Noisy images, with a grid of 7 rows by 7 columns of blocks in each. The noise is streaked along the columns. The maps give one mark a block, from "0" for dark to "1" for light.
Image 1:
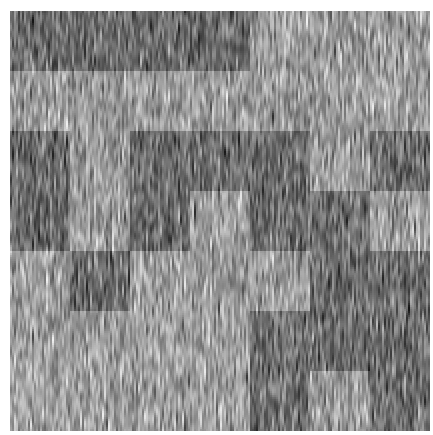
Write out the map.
0 0 0 0 1 1 1
1 1 1 1 1 1 1
0 1 0 0 0 1 0
0 1 0 1 0 0 1
1 0 1 1 1 0 0
1 1 1 1 0 0 0
1 1 1 1 0 1 0
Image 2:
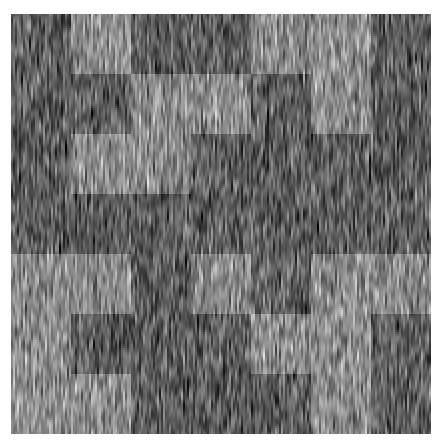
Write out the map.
0 1 0 0 1 1 0
0 0 1 1 0 1 0
0 1 1 0 0 0 0
0 0 0 0 0 0 0
1 1 0 1 0 1 1
1 0 0 0 1 1 0
1 1 0 0 0 1 0
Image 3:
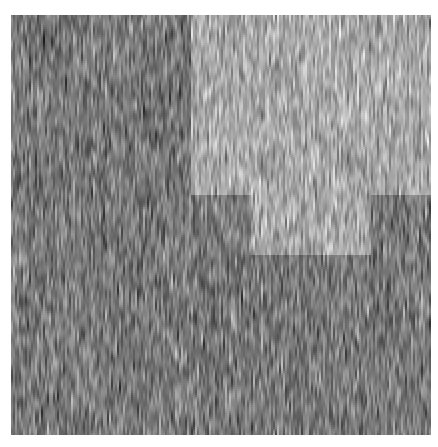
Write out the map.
0 0 0 1 1 1 1
0 0 0 1 1 1 1
0 0 0 1 1 1 1
0 0 0 0 1 1 0
0 0 0 0 0 0 0
0 0 0 0 0 0 0
0 0 0 0 0 0 0
